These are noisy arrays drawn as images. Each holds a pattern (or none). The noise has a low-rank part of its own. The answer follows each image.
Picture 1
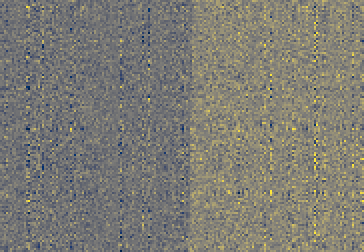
a sharp edge
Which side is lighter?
right
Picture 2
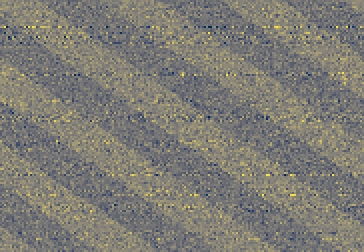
diagonal stripes
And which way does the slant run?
top left to bottom right
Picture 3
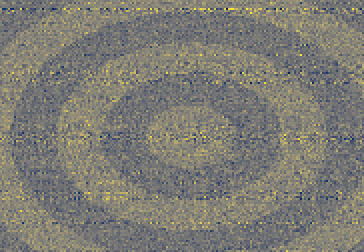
rings round one point
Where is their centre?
centre
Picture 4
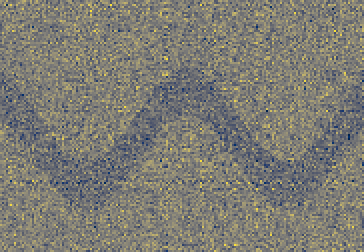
a wavy band
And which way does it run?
left to right
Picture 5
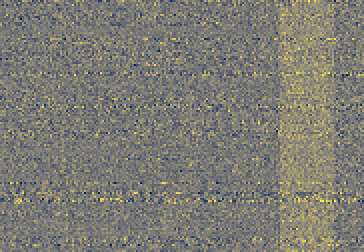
one vertical stripe
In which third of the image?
right
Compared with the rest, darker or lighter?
lighter
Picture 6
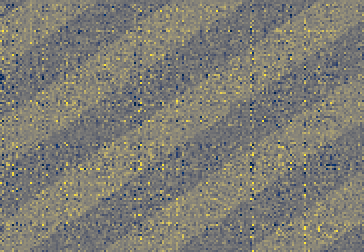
diagonal stripes
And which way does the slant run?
bottom left to top right
